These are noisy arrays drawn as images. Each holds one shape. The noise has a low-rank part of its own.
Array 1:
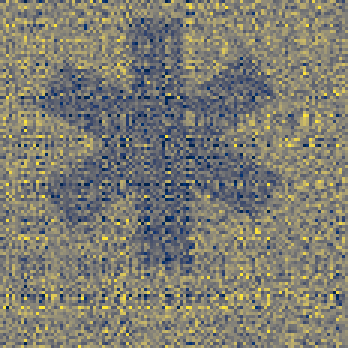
dark asterisk
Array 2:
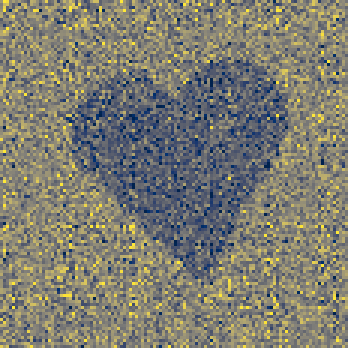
dark heart
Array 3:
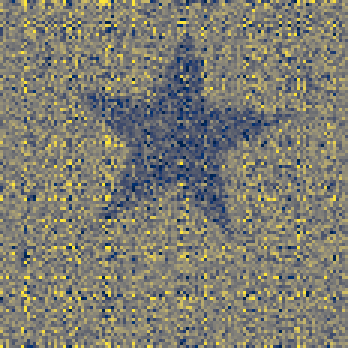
dark star
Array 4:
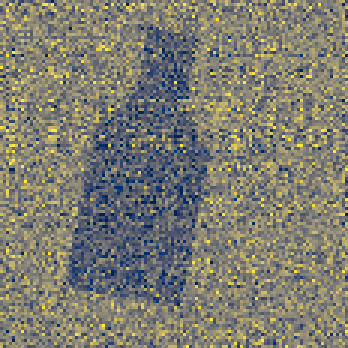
dark bottle
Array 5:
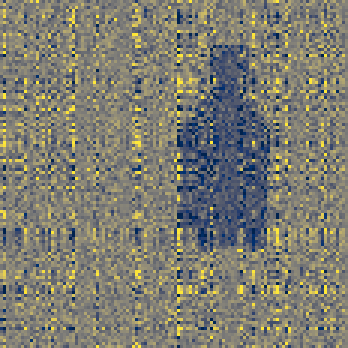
dark bottle
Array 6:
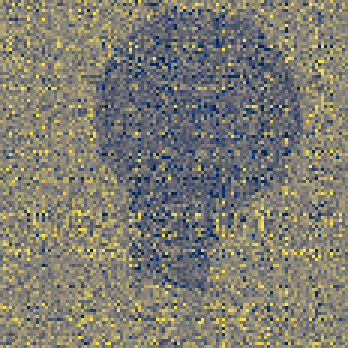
dark light bulb
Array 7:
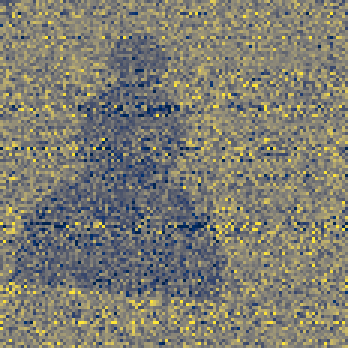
dark chess pawn
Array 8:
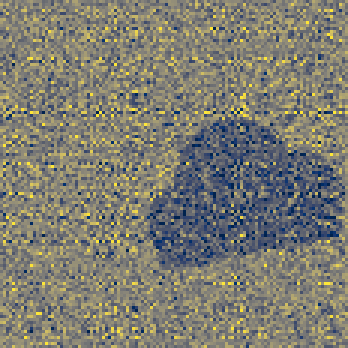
dark cloud
